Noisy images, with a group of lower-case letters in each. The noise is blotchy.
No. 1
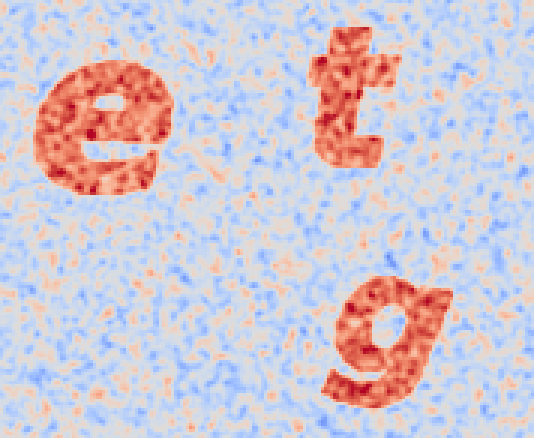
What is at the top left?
e
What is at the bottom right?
g
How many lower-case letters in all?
3
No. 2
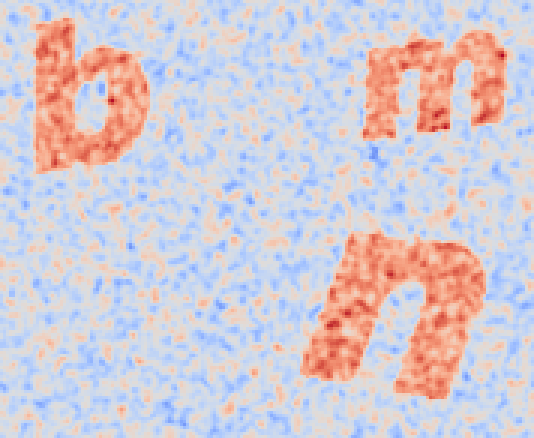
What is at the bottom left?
nothing
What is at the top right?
m
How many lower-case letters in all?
3
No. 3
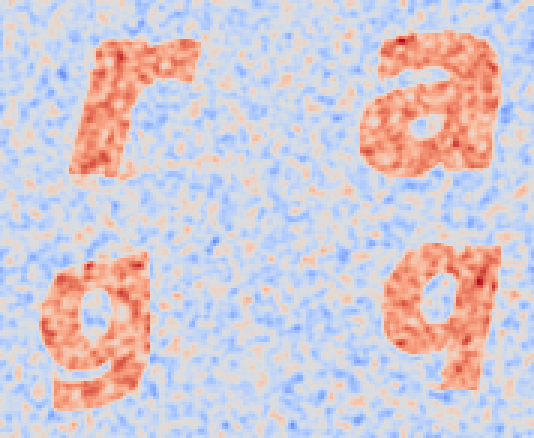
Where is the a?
top right
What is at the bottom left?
g
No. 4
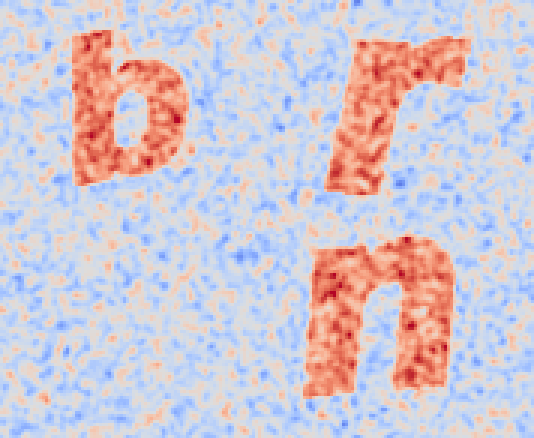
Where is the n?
bottom right
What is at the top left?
b
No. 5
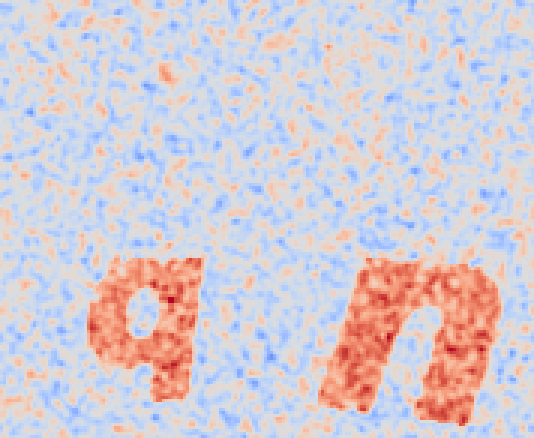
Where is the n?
bottom right
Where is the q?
bottom left
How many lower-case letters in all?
2
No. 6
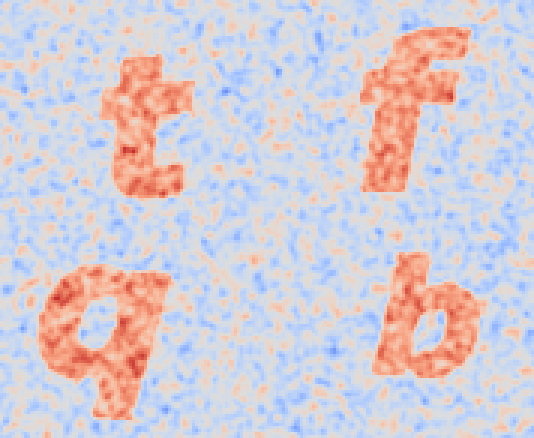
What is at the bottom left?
q
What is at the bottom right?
b
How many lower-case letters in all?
4
